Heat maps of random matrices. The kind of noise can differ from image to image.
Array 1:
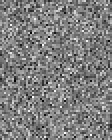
independent entries
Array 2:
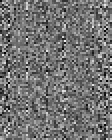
columns of uneven size
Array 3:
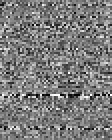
rows of uneven size
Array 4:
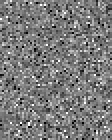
heavy tails
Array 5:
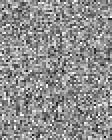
independent entries
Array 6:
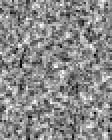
blotchy
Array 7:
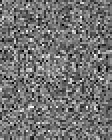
low rank plus noise
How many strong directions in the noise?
three or four
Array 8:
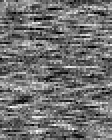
streaked along the rows
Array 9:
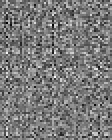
low rank plus noise
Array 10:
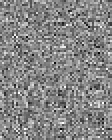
low rank plus noise
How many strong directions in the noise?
one
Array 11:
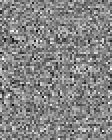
low rank plus noise
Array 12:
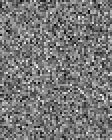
independent entries
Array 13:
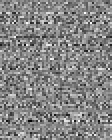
rows of uneven size
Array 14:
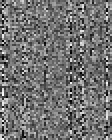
columns of uneven size
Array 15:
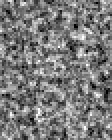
blotchy
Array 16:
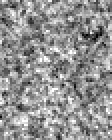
blotchy
